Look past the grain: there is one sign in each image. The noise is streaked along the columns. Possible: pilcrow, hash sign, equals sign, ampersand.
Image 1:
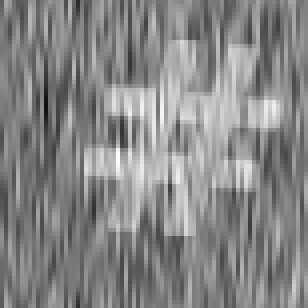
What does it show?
light hash sign
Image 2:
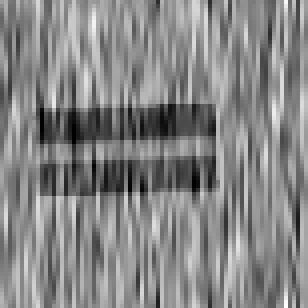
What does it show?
dark equals sign
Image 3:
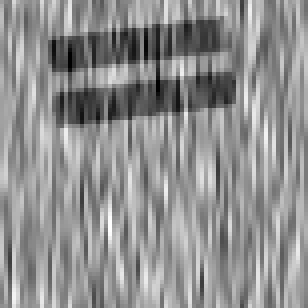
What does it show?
dark equals sign
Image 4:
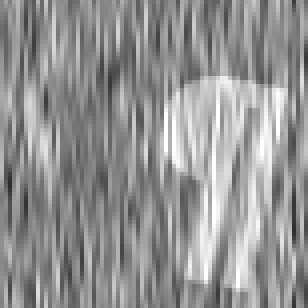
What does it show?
light pilcrow
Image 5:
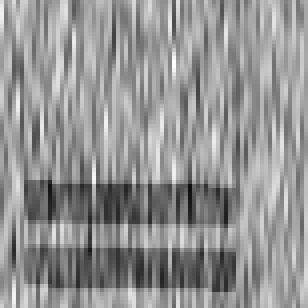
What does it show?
dark equals sign
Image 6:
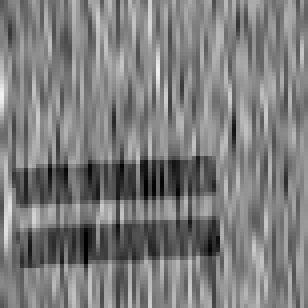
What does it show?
dark equals sign
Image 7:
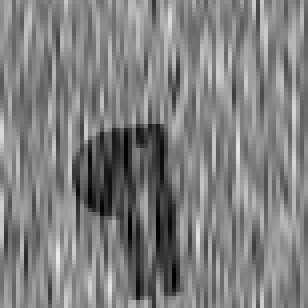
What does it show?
dark pilcrow
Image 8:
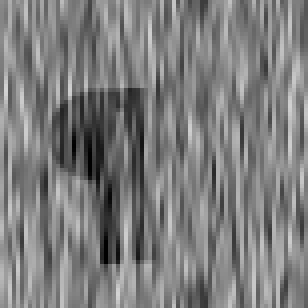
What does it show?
dark pilcrow
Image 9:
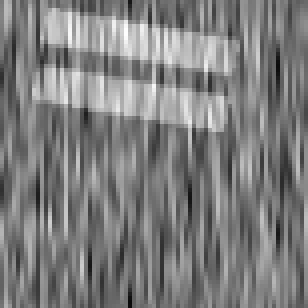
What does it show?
light equals sign
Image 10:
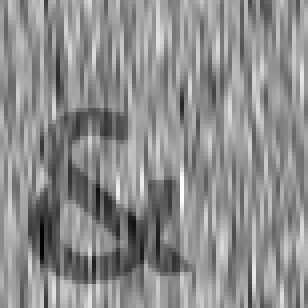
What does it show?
dark ampersand
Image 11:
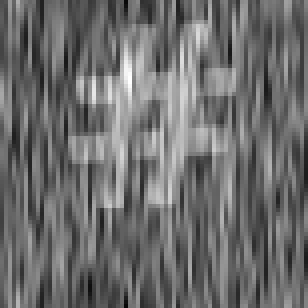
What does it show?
light hash sign
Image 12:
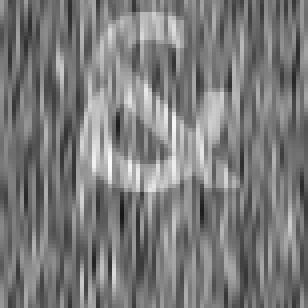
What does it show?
light ampersand
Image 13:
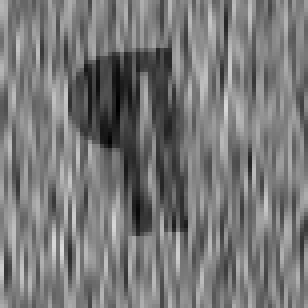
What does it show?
dark pilcrow
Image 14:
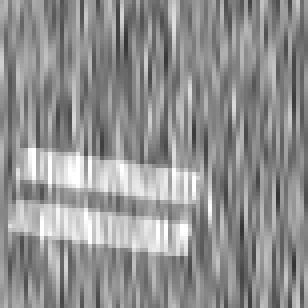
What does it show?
light equals sign
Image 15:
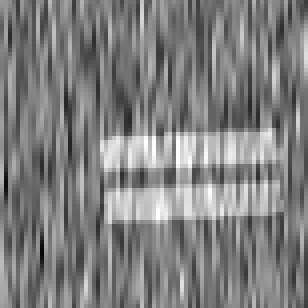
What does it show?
light equals sign
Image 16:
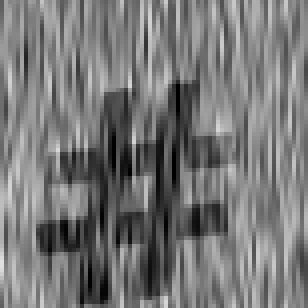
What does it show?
dark hash sign
